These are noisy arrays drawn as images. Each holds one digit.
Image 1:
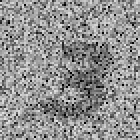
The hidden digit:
3
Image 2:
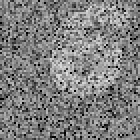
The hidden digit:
6
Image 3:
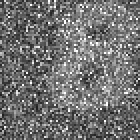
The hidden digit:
8
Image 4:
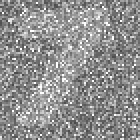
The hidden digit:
7
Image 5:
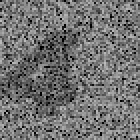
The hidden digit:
4
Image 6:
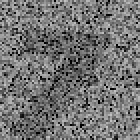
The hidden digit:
7
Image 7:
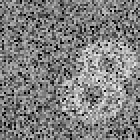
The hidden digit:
8
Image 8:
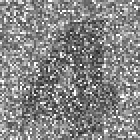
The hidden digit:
4
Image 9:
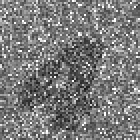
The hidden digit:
4
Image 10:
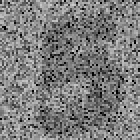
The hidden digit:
5
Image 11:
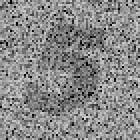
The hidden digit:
5
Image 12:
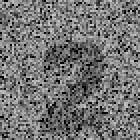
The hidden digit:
2
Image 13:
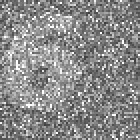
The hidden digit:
6
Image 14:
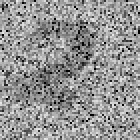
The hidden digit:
2
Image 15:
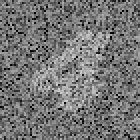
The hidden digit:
4
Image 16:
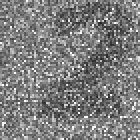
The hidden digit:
2
